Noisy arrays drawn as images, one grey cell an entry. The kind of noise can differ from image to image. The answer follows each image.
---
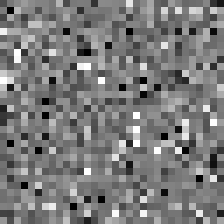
heavy tails
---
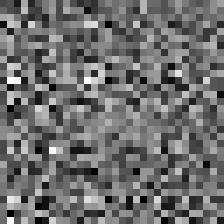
low rank plus noise
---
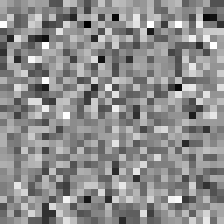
low rank plus noise
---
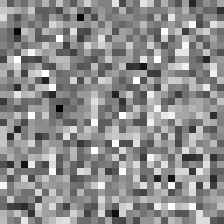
independent entries
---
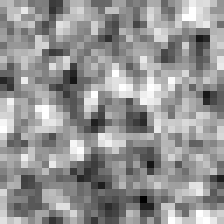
blotchy
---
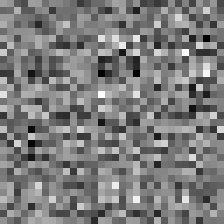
low rank plus noise
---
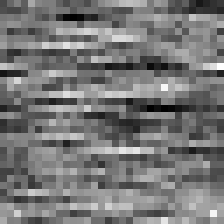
streaked along the rows
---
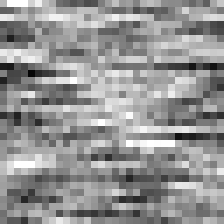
streaked along the rows
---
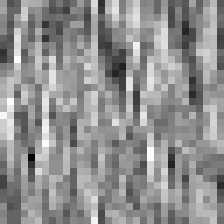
streaked along the columns
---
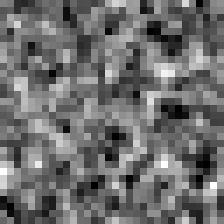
blotchy
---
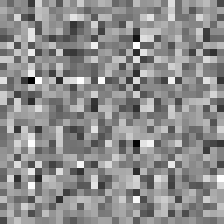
low rank plus noise
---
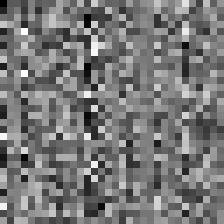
columns of uneven size
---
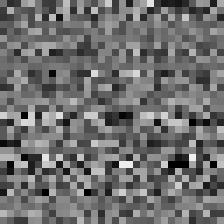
rows of uneven size
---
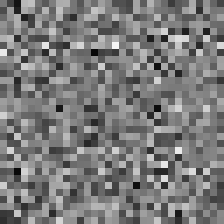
low rank plus noise
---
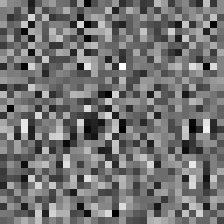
low rank plus noise
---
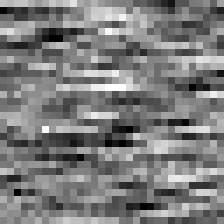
streaked along the rows
